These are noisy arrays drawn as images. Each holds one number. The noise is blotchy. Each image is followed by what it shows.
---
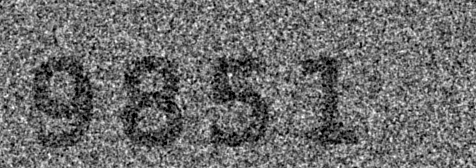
9851
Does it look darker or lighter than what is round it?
darker
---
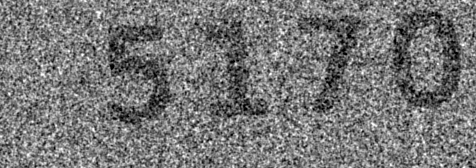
5170
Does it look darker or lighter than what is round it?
darker
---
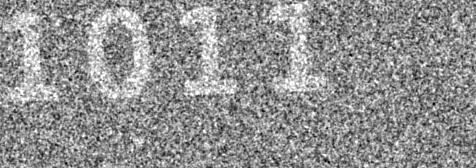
1011
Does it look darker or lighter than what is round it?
lighter
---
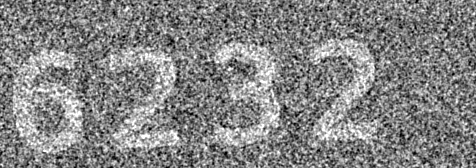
6232
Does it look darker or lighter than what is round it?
lighter
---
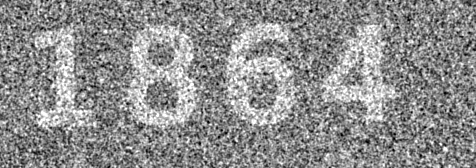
1864
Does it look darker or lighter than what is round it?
lighter
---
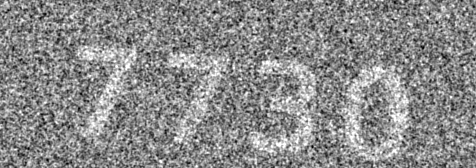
7730
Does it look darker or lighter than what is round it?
lighter
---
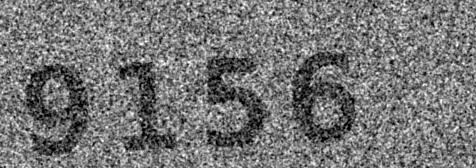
9156
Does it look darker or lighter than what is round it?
darker
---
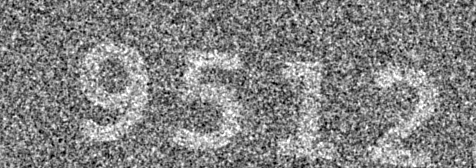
9512
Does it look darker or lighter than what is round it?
lighter
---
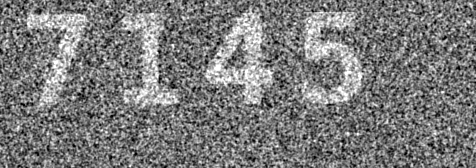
7145
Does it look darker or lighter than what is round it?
lighter
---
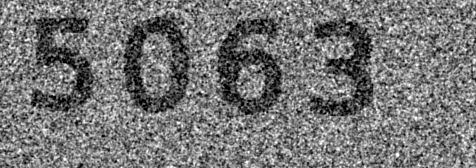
5063
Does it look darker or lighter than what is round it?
darker
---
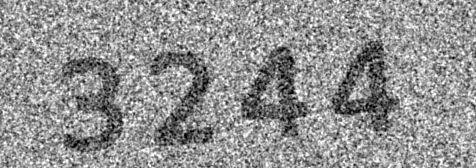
3244
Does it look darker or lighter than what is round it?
darker
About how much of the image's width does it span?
two thirds
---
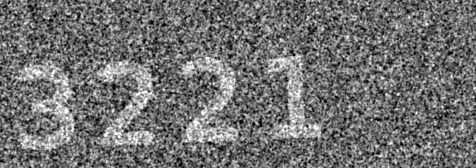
3221
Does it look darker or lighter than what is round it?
lighter
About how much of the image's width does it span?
two thirds
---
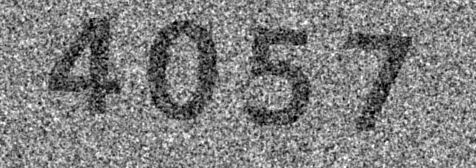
4057
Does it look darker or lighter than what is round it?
darker
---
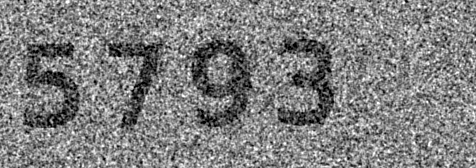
5793
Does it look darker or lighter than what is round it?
darker
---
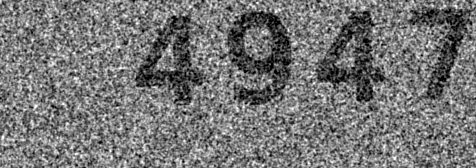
4947
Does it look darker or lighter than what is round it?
darker
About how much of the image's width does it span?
two thirds
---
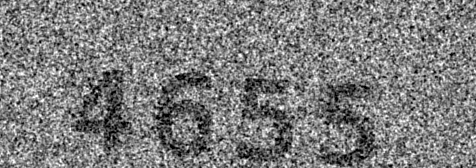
4655
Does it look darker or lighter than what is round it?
darker
